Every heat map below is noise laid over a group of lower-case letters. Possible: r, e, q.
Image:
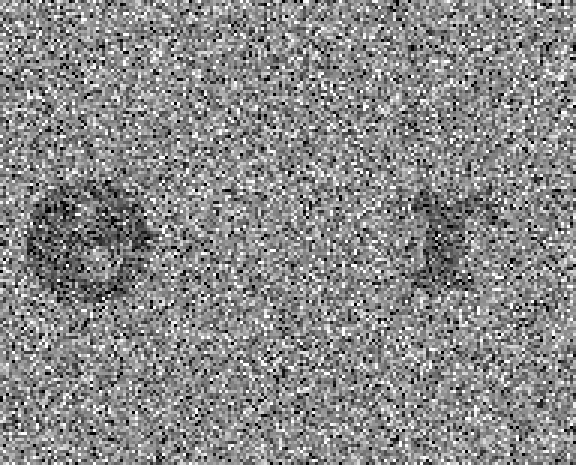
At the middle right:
r
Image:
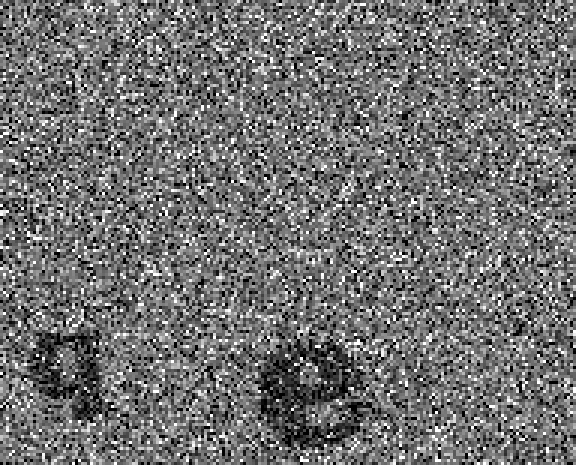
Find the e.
bottom middle
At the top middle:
nothing
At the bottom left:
q
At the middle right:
nothing
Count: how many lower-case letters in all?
2
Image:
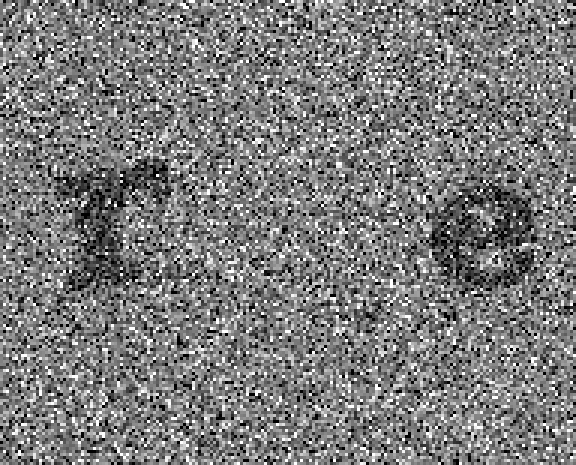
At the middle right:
e
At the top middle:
nothing
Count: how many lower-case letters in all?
2
